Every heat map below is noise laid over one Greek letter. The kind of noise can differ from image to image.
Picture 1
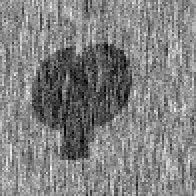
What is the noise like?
streaked along the columns
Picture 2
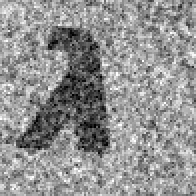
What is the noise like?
blotchy
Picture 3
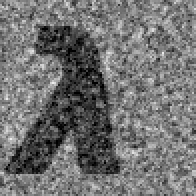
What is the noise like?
blotchy
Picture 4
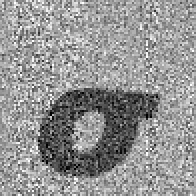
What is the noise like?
columns of uneven size
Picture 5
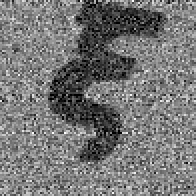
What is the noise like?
rows of uneven size
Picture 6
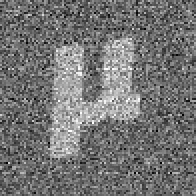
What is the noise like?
rows of uneven size
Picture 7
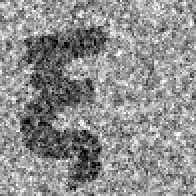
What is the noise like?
blotchy
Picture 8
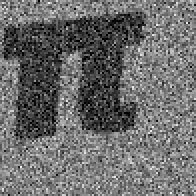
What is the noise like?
independent entries
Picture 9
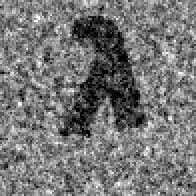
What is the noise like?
blotchy
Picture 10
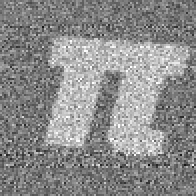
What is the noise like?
rows of uneven size
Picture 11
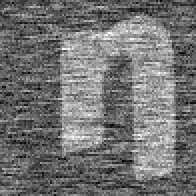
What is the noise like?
streaked along the rows
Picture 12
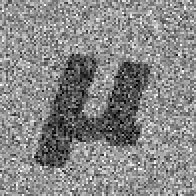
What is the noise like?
independent entries
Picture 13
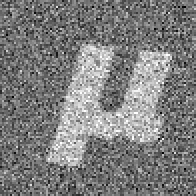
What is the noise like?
low rank plus noise
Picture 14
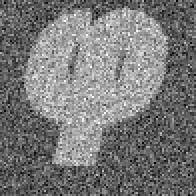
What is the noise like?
low rank plus noise
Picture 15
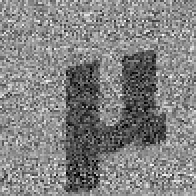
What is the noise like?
rows of uneven size
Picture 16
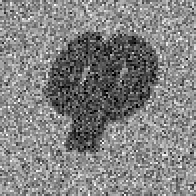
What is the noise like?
independent entries
